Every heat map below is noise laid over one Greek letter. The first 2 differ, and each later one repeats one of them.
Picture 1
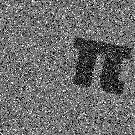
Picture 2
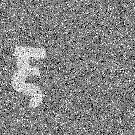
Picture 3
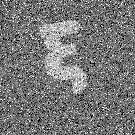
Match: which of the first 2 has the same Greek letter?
2
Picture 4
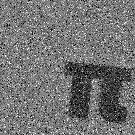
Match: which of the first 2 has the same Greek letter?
1
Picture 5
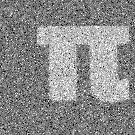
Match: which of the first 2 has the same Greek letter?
1
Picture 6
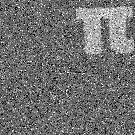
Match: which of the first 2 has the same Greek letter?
1
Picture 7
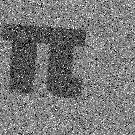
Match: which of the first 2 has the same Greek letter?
1
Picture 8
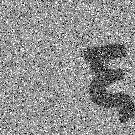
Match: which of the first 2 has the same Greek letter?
2
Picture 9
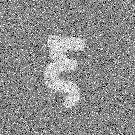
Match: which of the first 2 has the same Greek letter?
2
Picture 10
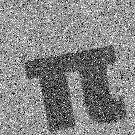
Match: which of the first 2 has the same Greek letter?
1
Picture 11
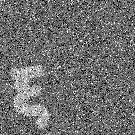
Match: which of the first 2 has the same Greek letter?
2
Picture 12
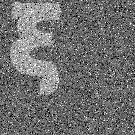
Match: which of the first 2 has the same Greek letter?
2
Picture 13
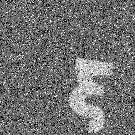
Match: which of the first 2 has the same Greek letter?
2
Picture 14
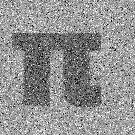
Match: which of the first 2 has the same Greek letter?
1
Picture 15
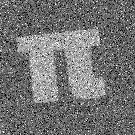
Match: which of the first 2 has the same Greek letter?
1
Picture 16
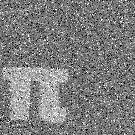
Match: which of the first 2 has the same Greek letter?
1
